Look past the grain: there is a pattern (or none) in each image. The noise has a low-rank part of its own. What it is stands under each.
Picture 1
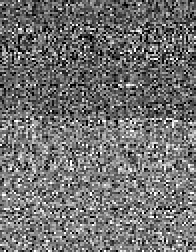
a sharp edge
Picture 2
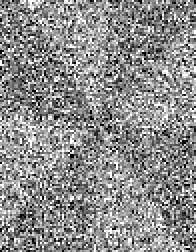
spokes from one point
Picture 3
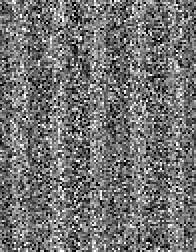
vertical stripes
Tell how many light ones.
5
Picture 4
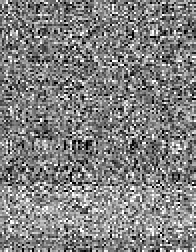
one horizontal stripe
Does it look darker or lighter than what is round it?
lighter
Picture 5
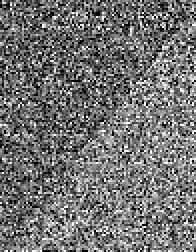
a sharp edge
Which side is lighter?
bottom right
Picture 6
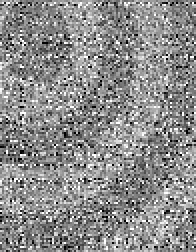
rings round one point
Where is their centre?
top left
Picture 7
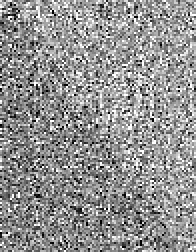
a sharp edge
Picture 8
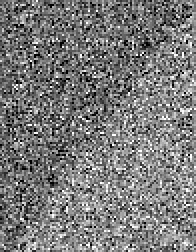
a sharp edge
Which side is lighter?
bottom right
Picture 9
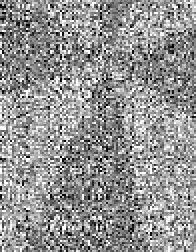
spokes from one point
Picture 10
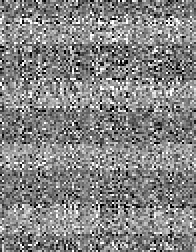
horizontal stripes
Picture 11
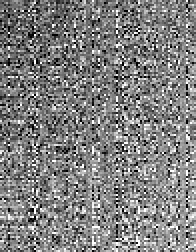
a smooth slope
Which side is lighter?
bottom right
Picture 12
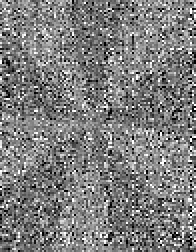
spokes from one point
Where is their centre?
centre
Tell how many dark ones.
5
